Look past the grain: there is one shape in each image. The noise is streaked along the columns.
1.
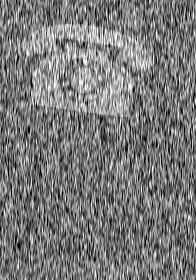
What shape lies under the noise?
telephone
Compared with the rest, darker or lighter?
lighter
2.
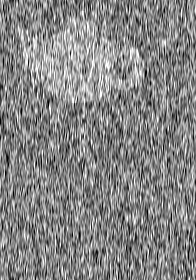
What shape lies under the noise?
teapot
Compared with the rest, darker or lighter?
lighter
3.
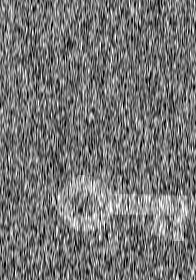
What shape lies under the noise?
key
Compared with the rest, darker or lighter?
lighter
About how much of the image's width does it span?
two thirds
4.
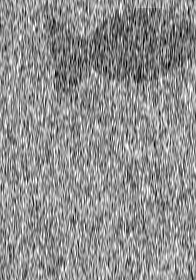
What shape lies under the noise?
fish
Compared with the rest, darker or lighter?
darker
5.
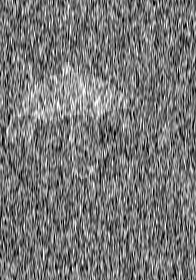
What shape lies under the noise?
umbrella
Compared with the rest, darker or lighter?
lighter
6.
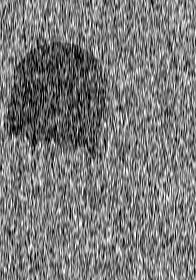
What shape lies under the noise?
ghost
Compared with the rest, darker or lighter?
darker
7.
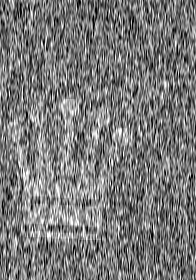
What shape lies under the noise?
chess queen
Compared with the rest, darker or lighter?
lighter
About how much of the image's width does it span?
two thirds
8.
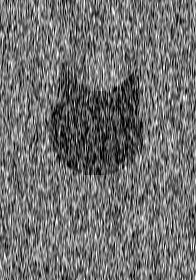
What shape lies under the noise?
cat's head
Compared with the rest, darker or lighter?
darker
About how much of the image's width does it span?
half
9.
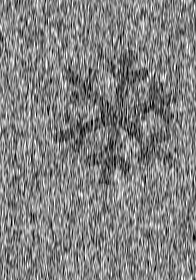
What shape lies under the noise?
snowflake
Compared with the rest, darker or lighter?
darker
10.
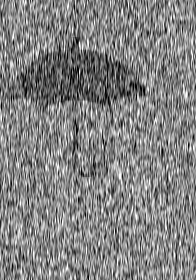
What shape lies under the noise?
umbrella
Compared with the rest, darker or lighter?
darker
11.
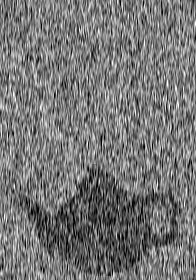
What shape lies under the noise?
teapot
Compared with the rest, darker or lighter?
darker
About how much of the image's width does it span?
nearly all
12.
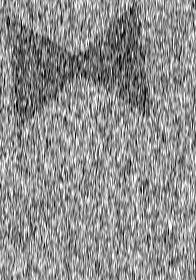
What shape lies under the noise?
bow tie
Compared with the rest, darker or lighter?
darker
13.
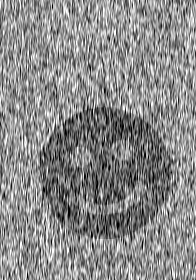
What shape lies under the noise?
smiling face
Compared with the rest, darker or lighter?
darker
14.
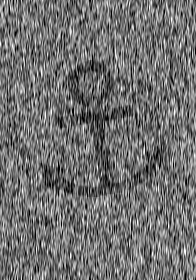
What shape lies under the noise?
anchor
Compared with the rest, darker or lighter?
darker
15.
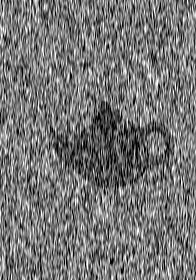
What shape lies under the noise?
teapot
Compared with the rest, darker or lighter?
darker
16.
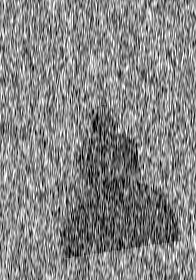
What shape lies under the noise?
chess pawn
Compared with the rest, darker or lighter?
darker
